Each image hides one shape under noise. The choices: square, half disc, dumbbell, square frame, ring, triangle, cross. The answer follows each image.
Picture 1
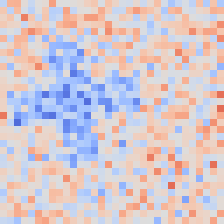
cross
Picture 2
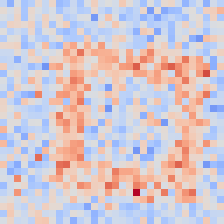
square frame
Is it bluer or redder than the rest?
redder
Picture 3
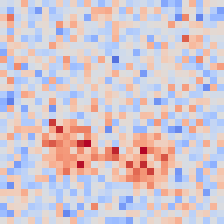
dumbbell
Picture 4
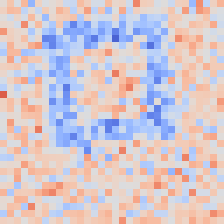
square frame
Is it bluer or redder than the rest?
bluer
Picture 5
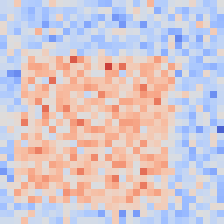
square
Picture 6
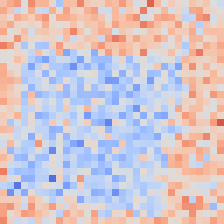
square
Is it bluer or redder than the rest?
bluer
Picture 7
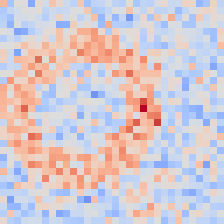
ring
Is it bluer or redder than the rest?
redder
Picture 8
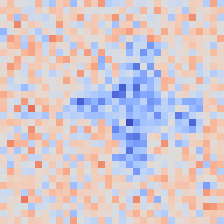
cross
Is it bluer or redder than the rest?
bluer
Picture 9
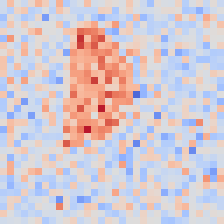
half disc
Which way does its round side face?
right
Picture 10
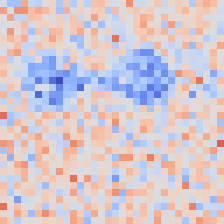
dumbbell
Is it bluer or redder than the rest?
bluer
